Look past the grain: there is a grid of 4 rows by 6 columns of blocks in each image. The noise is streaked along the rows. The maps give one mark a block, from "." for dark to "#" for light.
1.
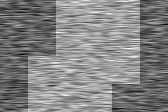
. . # # # .
. . # # # .
. # # # # .
. # # # . .
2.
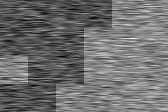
. . . . # #
. . . # # #
# . . # # #
. . # # # #
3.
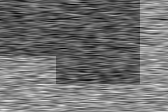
. . . . . #
. . . . . #
# # . . . #
# # # # # #
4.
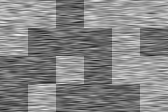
# # . # # #
# . . . # .
. . # . # #
. # . . . #
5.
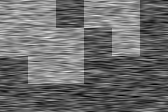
# # . # # .
# # # . # .
. # # . . .
. . . . . .
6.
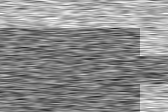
# # # # # #
. . . . . #
. . . . . .
. . . . . #
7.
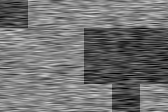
. # # # # #
# # # . . .
# # # . . .
# # # # . #
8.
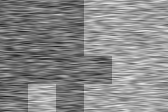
. . . # # #
. . . # # #
. . . . # #
. # . # # #
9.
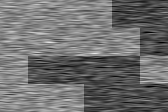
# # # # . .
# # # # # .
# . . . . #
# # # . . .
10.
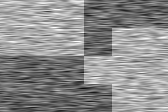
# # # . . .
# # # . # #
. . . # # #
. . . . # #
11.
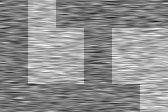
. # . . . .
. # # . # #
. # # . # #
. . . . . #
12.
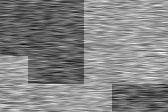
. . . # # #
. . . # # #
# . . # # #
# # # # . .
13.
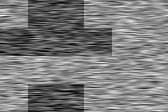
# . . # # #
. . . . # #
# # # # # #
# . . # # #
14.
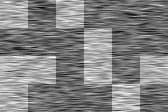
# . # . . .
. . . # . .
# # . # . #
# . . . # .
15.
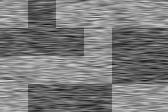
# . # # # #
. . . # . .
# # # # . .
# . . . # #
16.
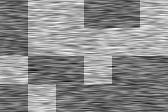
. # # . . #
. # # # # #
# . . # . .
. # . . . .
